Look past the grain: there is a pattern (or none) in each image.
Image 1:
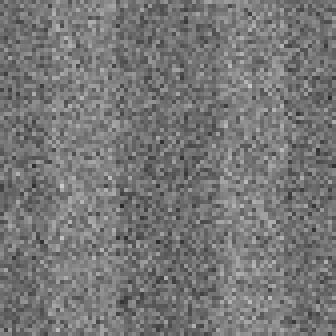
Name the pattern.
vertical stripes
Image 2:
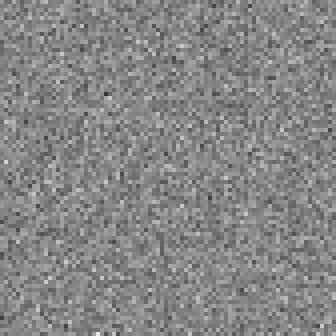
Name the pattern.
only noise
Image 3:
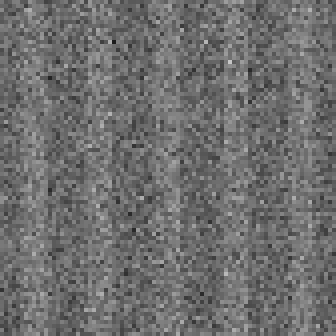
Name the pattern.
vertical stripes
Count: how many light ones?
5
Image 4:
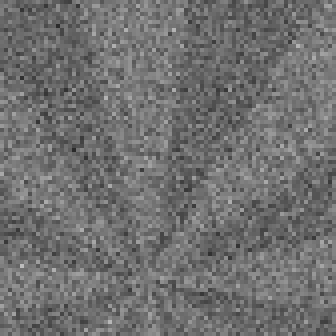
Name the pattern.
spokes from one point
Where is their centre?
bottom middle
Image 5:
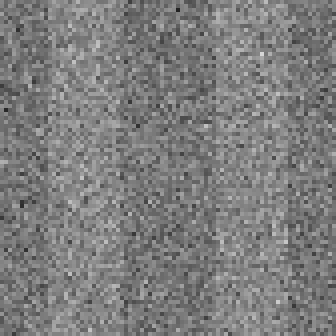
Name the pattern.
vertical stripes
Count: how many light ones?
2
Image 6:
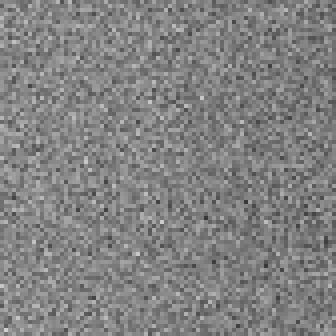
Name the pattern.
a smooth slope
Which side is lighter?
left
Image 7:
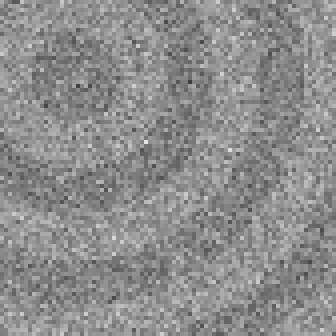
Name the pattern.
rings round one point
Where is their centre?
top left
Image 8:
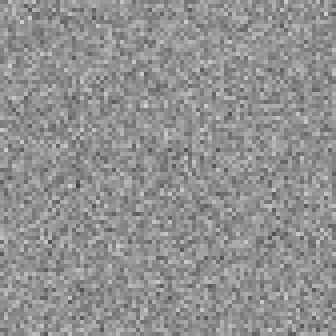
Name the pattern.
only noise
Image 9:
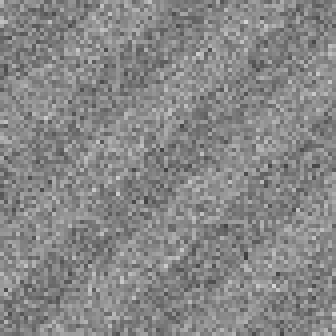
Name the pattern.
diagonal stripes
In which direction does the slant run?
bottom left to top right
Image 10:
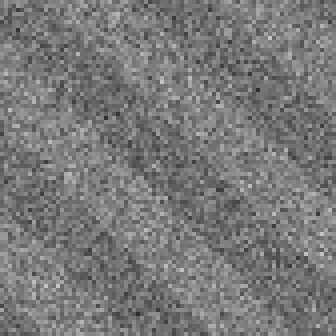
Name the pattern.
diagonal stripes
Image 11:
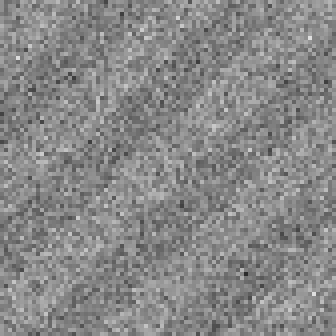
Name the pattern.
diagonal stripes
